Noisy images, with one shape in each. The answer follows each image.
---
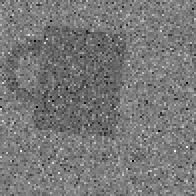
cup
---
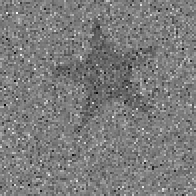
star
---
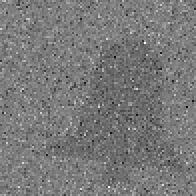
bell
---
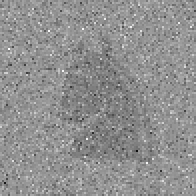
chess knight
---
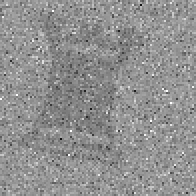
chess rook
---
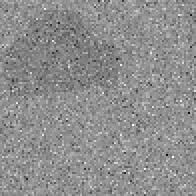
cloud
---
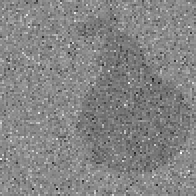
pear
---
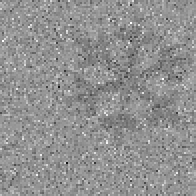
snowflake
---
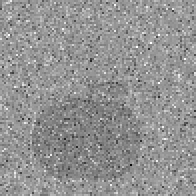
apple
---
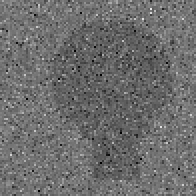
light bulb
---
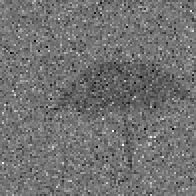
umbrella
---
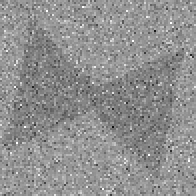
bow tie
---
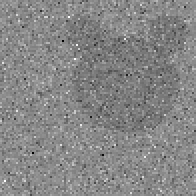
bear's head
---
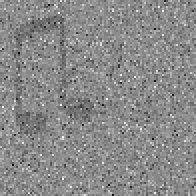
pair of musical notes
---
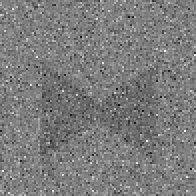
bow tie
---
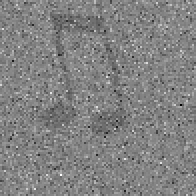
pair of musical notes
